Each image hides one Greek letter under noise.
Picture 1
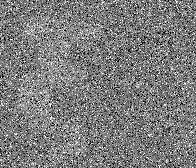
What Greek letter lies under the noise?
xi
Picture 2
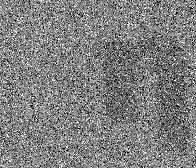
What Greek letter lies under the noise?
eta
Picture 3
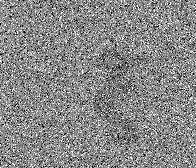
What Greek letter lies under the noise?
xi
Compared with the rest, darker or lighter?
darker
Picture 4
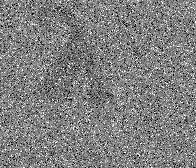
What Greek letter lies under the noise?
lambda
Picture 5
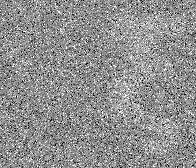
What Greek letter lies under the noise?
xi
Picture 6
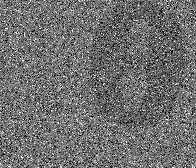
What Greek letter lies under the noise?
theta
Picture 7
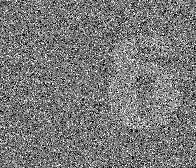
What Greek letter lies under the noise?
delta
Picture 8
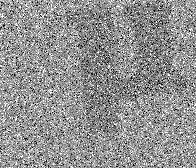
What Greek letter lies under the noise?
mu
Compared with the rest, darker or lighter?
darker
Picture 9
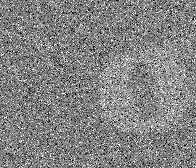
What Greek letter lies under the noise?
sigma
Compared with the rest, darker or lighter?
lighter
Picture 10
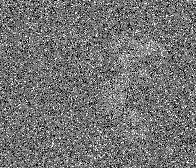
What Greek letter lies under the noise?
xi
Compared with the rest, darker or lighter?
lighter
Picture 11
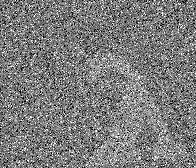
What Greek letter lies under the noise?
lambda
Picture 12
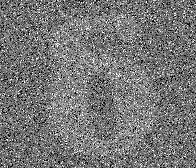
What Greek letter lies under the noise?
delta
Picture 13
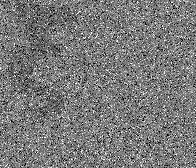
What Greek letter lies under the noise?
xi
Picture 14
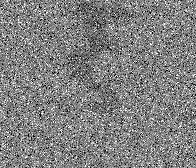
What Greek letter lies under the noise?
xi
